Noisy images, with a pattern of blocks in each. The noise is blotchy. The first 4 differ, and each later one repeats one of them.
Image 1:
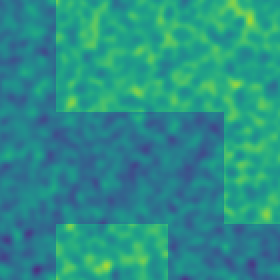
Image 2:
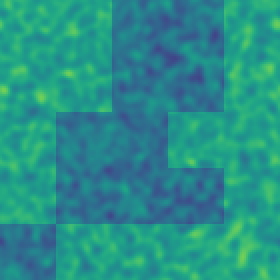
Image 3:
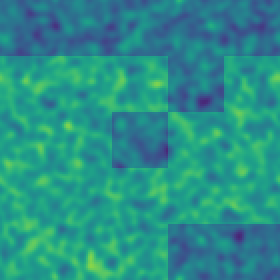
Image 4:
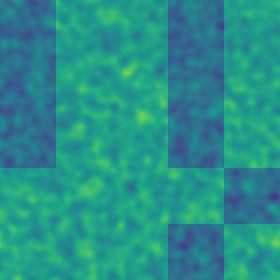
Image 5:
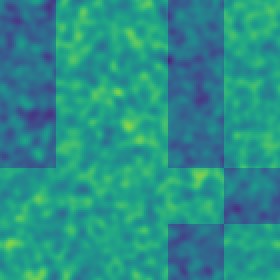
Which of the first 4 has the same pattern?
4
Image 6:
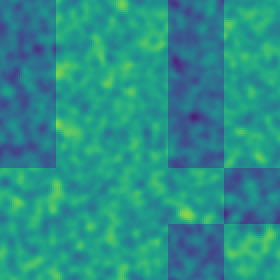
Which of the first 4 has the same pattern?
4
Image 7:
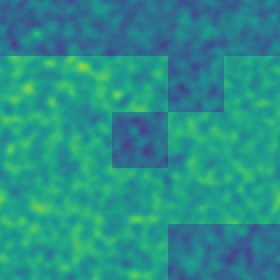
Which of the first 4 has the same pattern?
3
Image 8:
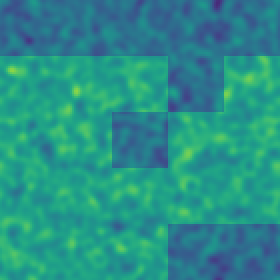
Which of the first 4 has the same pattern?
3
